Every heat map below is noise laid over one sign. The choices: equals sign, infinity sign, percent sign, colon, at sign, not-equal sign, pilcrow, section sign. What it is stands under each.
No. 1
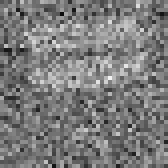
equals sign
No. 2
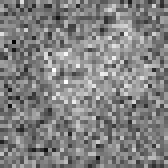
not-equal sign
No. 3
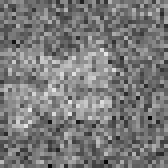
not-equal sign
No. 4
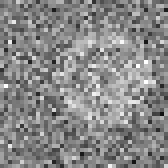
at sign
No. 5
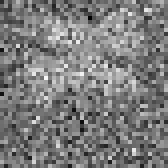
not-equal sign
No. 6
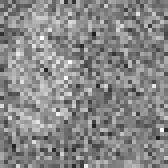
section sign
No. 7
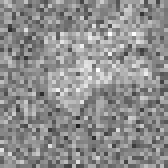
not-equal sign
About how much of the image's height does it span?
two thirds
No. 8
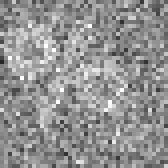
percent sign
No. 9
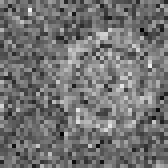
at sign
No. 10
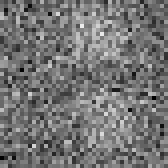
colon
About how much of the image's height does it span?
nearly all
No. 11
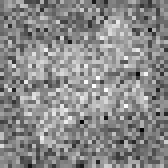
not-equal sign
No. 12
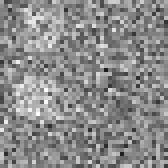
colon
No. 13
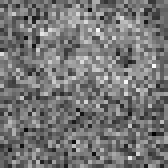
infinity sign
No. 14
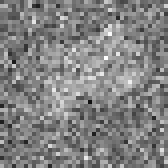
not-equal sign
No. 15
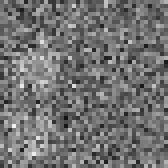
colon
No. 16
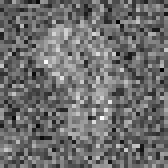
pilcrow
